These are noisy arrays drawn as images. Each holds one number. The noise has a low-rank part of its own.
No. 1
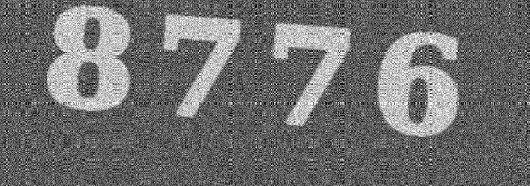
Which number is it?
8776
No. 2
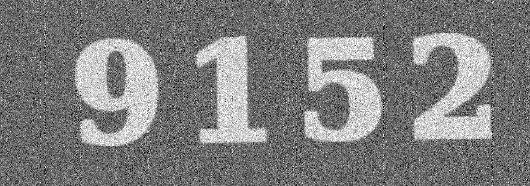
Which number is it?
9152
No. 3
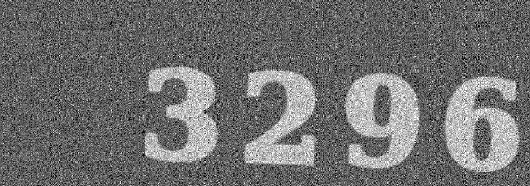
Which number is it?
3296
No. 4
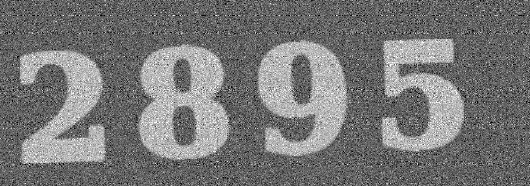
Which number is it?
2895
